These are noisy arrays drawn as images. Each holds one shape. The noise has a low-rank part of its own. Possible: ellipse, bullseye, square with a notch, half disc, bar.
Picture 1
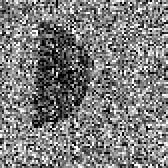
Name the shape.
half disc
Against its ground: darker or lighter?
darker
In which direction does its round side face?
right
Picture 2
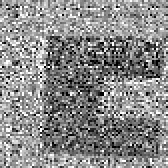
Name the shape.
square with a notch
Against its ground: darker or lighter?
darker
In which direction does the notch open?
right
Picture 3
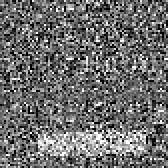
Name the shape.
bar
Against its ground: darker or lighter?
lighter
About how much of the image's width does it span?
two thirds
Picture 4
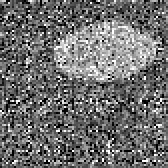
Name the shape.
ellipse
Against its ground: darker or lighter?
lighter
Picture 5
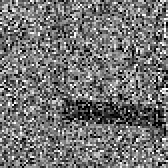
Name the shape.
bar
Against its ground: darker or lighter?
darker
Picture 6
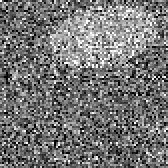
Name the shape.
ellipse
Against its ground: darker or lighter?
lighter
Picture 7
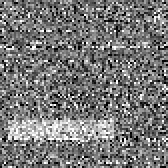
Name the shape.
bar
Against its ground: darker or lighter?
lighter
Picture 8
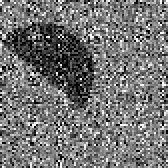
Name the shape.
half disc
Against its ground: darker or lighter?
darker
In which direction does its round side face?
up and right
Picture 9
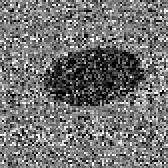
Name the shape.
ellipse
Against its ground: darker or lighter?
darker
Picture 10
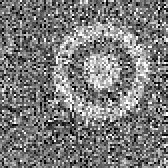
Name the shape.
bullseye
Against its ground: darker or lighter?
lighter
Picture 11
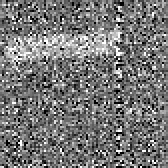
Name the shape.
bar
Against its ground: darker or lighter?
lighter
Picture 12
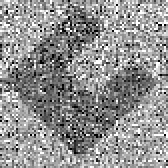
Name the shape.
square with a notch
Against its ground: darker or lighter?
darker
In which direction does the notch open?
up and right
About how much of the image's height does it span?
nearly all
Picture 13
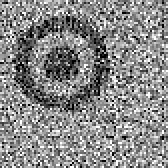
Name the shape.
bullseye
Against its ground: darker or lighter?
darker
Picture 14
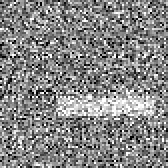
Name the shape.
bar
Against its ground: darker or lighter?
lighter
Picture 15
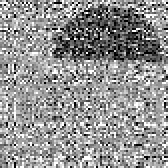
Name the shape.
half disc
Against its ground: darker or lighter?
darker
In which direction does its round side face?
up
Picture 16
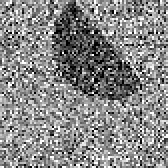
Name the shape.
half disc
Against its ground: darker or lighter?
darker
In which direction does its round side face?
down and left
